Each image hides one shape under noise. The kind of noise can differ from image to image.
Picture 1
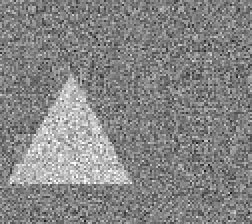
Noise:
low rank plus noise
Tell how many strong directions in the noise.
two
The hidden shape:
triangle
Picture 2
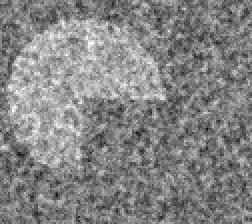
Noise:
blotchy
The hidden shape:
disc with a wedge cut out
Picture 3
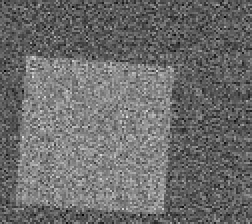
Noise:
low rank plus noise
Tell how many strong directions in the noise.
three or four
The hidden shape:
square
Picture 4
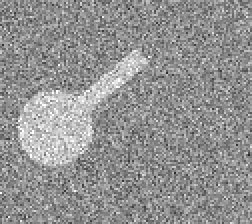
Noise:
independent entries
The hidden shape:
lollipop
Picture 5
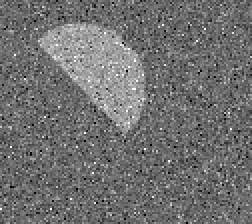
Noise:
heavy tails
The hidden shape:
half disc
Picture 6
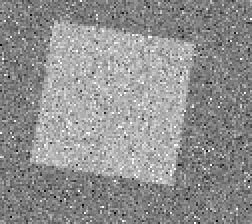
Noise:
heavy tails
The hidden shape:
square
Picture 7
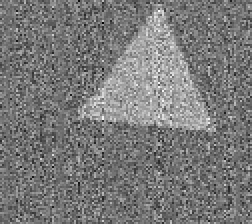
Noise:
columns of uneven size
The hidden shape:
triangle
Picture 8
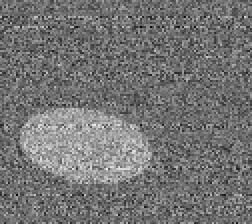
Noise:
rows of uneven size
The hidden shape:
ellipse
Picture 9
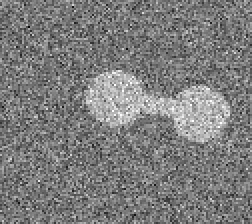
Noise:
independent entries
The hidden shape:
dumbbell
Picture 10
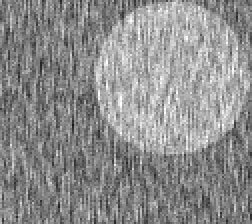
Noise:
streaked along the columns
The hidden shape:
disc
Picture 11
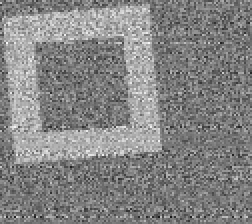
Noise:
rows of uneven size
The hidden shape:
square frame
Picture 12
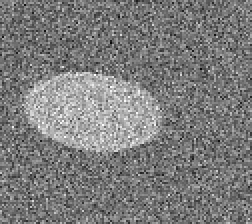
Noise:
independent entries
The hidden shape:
ellipse
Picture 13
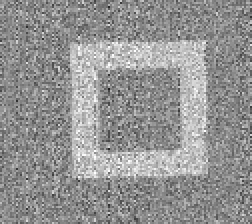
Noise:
columns of uneven size
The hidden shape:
square frame
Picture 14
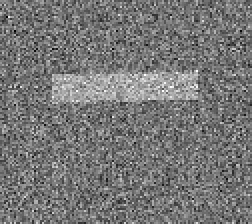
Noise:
low rank plus noise
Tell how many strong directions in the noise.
five to eight
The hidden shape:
bar
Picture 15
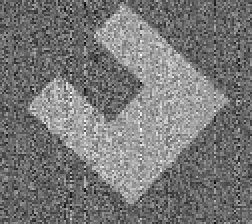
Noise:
columns of uneven size
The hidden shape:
square with a notch
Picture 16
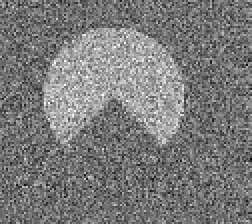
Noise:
low rank plus noise
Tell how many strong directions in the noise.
three or four
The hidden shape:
disc with a wedge cut out
